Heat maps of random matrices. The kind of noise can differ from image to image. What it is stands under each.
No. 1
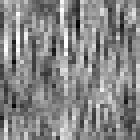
streaked along the columns
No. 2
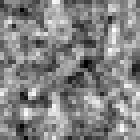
blotchy
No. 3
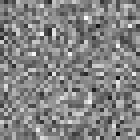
low rank plus noise
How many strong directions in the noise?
five to eight
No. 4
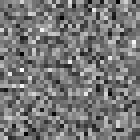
independent entries
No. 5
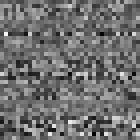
rows of uneven size
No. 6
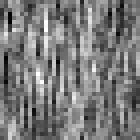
streaked along the columns
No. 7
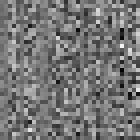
columns of uneven size
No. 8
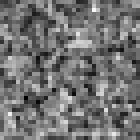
blotchy
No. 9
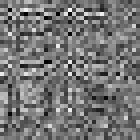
low rank plus noise
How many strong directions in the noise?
one
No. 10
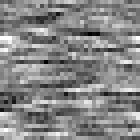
streaked along the rows
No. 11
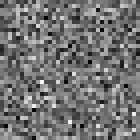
independent entries
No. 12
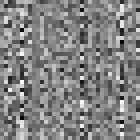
columns of uneven size
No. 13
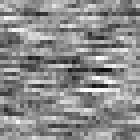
streaked along the rows
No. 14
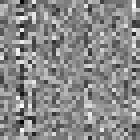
columns of uneven size
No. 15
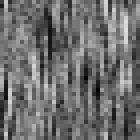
streaked along the columns
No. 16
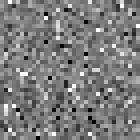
heavy tails
